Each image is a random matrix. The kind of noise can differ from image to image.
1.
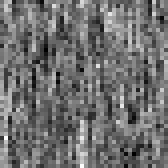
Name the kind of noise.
streaked along the columns
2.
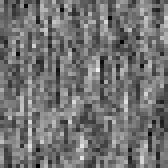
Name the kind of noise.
streaked along the columns
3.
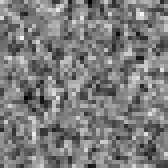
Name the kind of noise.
blotchy
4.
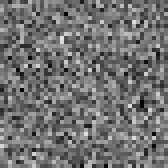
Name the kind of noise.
independent entries
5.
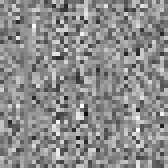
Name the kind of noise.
columns of uneven size
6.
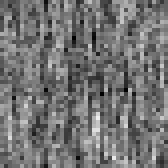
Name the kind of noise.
streaked along the columns
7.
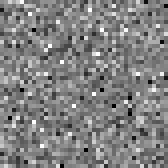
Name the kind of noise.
heavy tails
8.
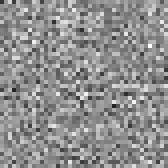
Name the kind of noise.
low rank plus noise
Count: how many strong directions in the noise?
five to eight
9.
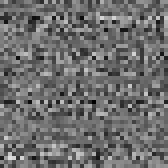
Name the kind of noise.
rows of uneven size
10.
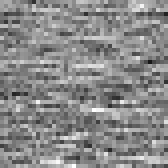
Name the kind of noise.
streaked along the rows
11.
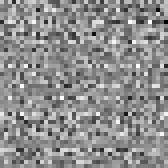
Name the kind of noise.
rows of uneven size
